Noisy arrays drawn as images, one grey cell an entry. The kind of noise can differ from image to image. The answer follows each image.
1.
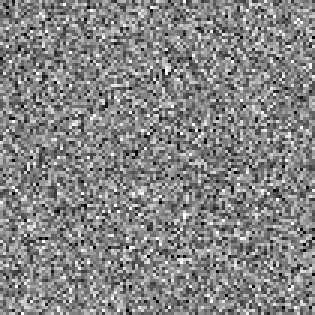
independent entries
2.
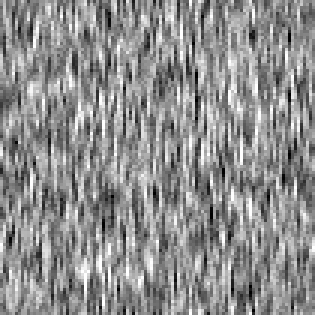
streaked along the columns
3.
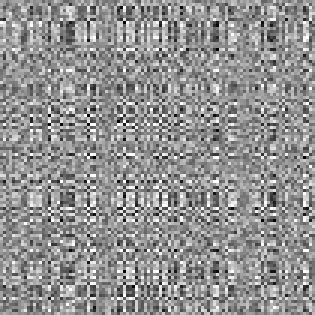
low rank plus noise
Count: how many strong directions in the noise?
one
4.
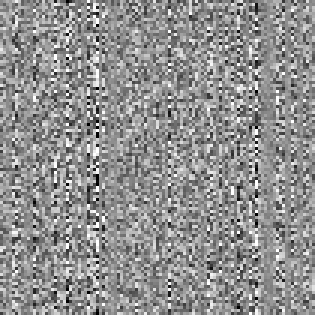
columns of uneven size
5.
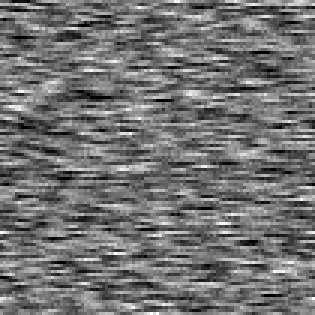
streaked along the rows
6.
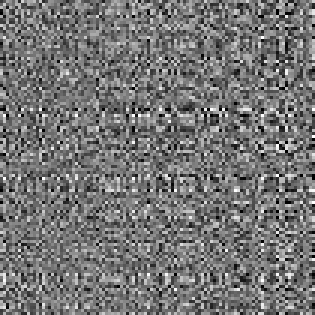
low rank plus noise
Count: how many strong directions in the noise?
two
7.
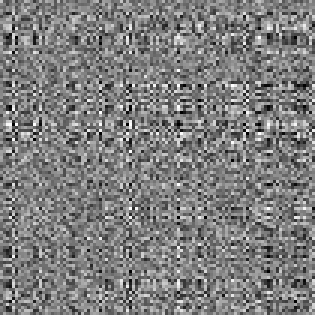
low rank plus noise
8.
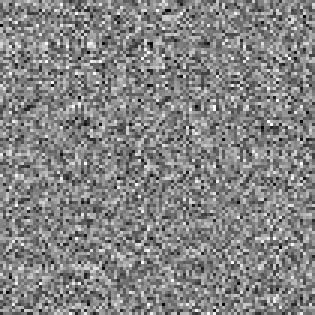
low rank plus noise
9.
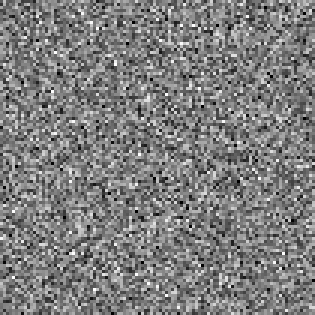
independent entries
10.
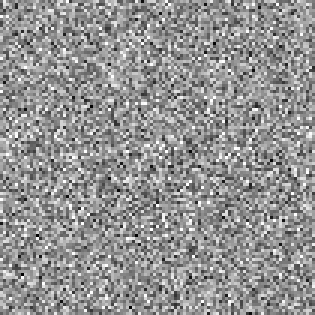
independent entries
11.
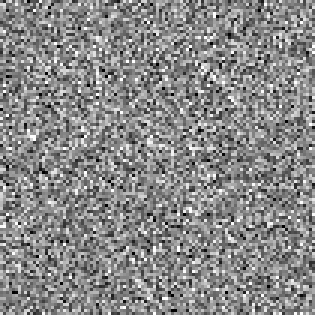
independent entries
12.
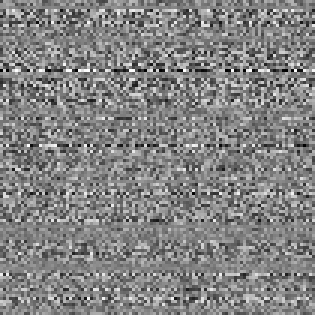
rows of uneven size
